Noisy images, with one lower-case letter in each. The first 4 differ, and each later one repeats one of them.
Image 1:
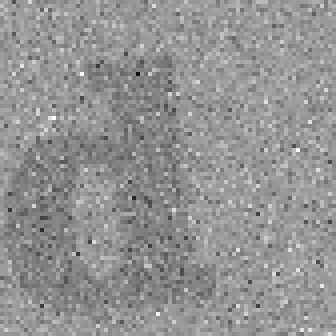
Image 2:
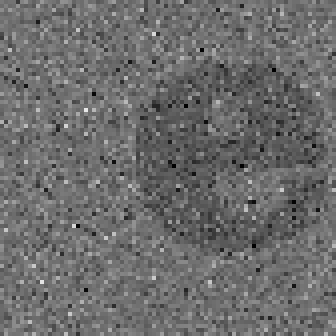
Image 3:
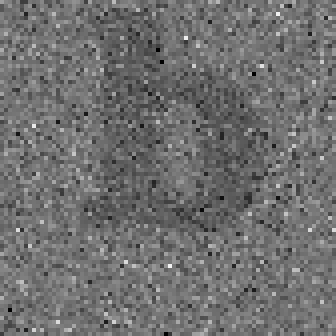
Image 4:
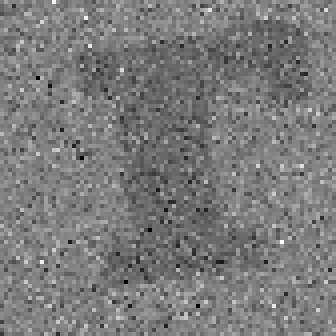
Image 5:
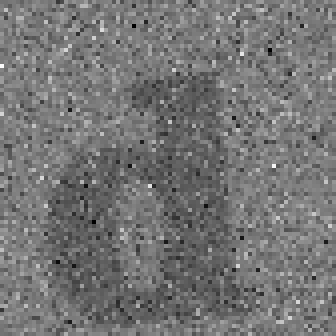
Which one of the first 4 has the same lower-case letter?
1
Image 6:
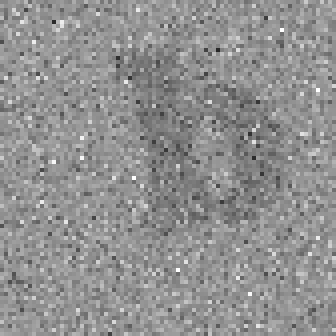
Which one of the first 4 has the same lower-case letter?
3
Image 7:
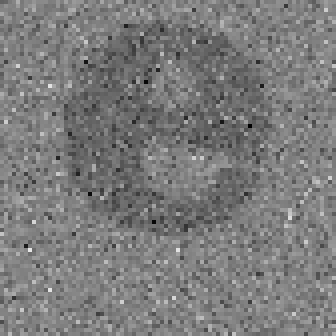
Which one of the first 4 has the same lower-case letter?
2
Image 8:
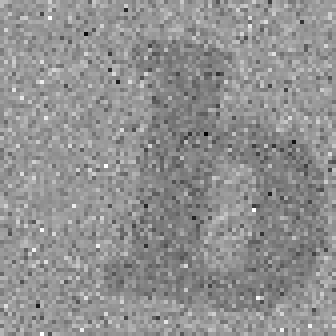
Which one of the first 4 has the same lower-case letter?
3
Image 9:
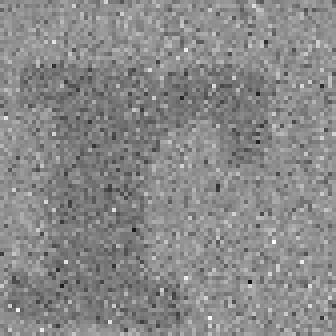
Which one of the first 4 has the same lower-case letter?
4
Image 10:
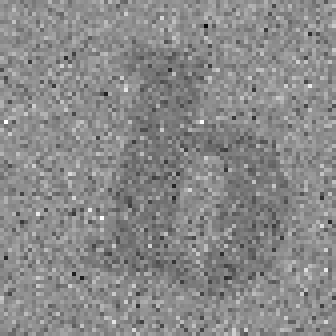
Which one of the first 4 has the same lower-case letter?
3
